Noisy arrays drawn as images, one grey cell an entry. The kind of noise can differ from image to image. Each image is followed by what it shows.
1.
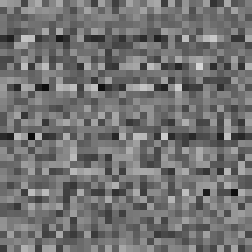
rows of uneven size
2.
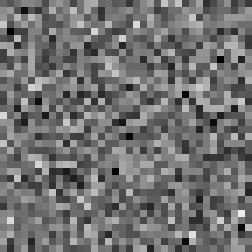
independent entries
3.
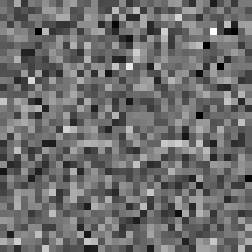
independent entries
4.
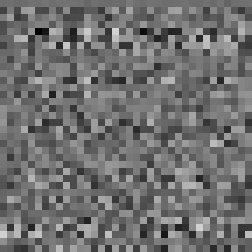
rows of uneven size
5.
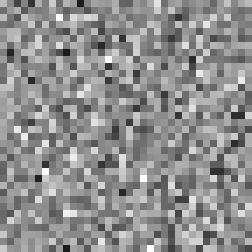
independent entries
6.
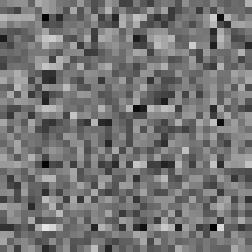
low rank plus noise
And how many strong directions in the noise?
one
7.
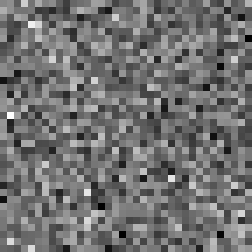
independent entries
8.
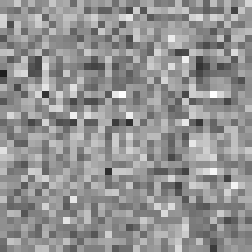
low rank plus noise
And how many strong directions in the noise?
one
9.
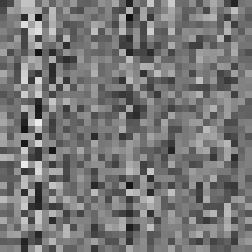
columns of uneven size
